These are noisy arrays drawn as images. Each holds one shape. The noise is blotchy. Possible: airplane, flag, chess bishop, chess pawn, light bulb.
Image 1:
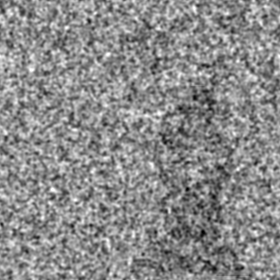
chess bishop
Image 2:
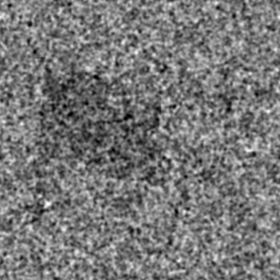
flag
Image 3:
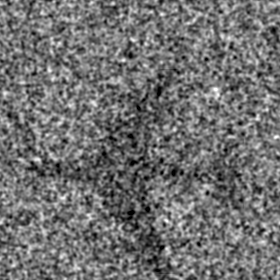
airplane
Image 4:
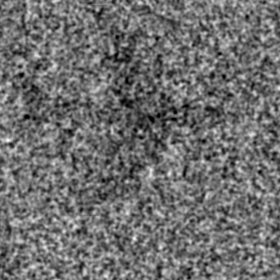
airplane
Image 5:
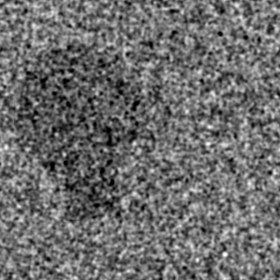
light bulb
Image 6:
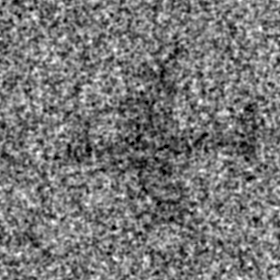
airplane
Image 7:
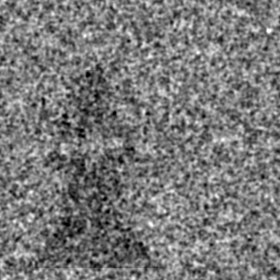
chess bishop
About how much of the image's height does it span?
two thirds
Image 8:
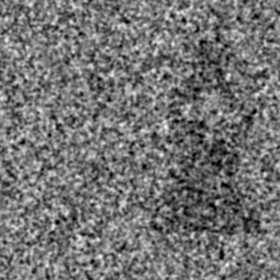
chess bishop
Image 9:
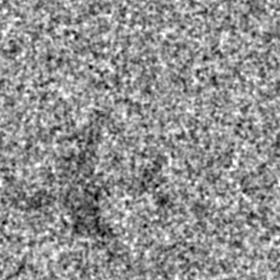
airplane
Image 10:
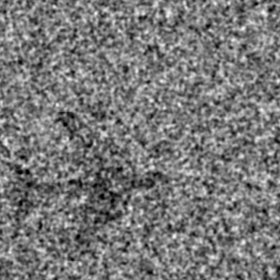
airplane
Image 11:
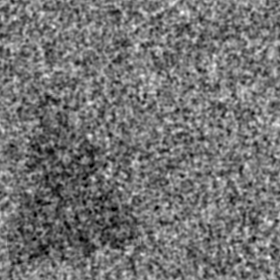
chess pawn
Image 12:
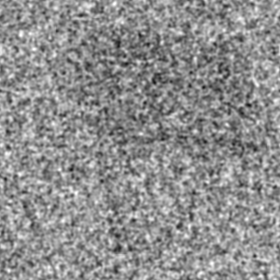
flag
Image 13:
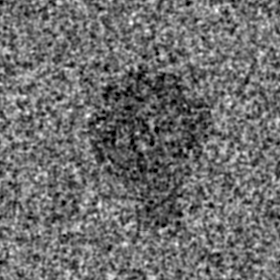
light bulb
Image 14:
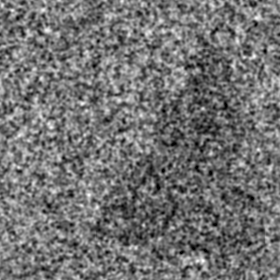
chess pawn
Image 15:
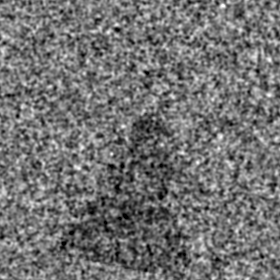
chess pawn
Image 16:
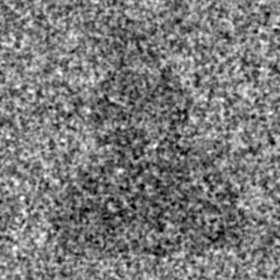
chess pawn
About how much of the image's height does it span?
nearly all
